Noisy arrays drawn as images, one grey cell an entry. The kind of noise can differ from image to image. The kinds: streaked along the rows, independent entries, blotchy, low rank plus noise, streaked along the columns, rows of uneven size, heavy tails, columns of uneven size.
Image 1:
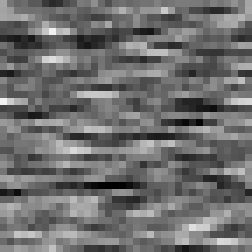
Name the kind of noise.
streaked along the rows
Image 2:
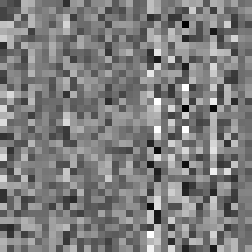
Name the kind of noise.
columns of uneven size
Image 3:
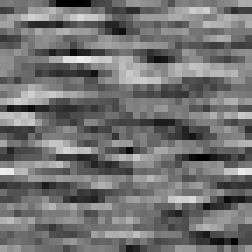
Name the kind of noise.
streaked along the rows
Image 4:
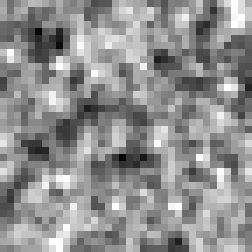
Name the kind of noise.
blotchy
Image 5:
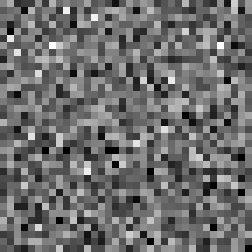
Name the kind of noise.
independent entries
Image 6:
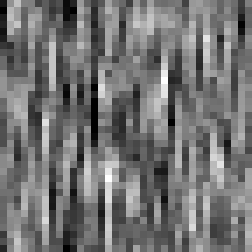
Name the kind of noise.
streaked along the columns
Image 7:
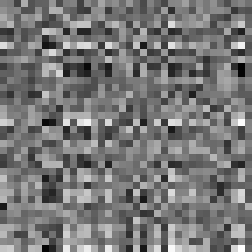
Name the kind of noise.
low rank plus noise
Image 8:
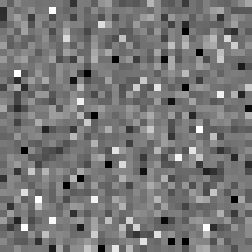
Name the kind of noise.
heavy tails
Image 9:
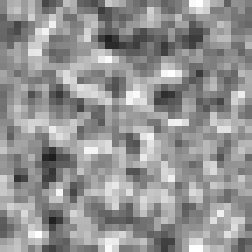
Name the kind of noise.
blotchy
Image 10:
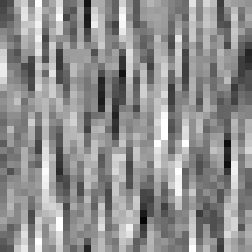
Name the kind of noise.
streaked along the columns
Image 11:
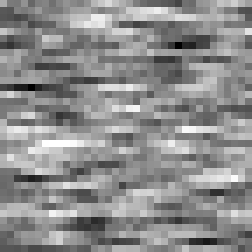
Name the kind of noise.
streaked along the rows
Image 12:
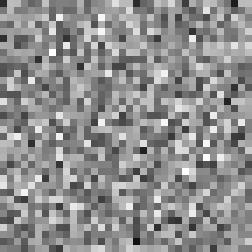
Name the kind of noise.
independent entries
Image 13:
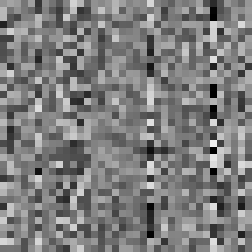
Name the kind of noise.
columns of uneven size
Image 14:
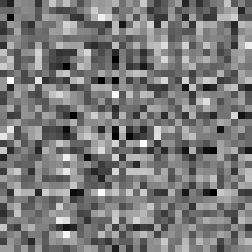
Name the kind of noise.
low rank plus noise
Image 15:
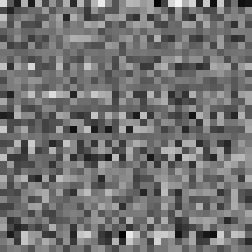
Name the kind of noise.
rows of uneven size
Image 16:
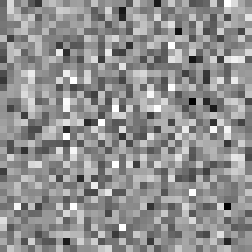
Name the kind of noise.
low rank plus noise
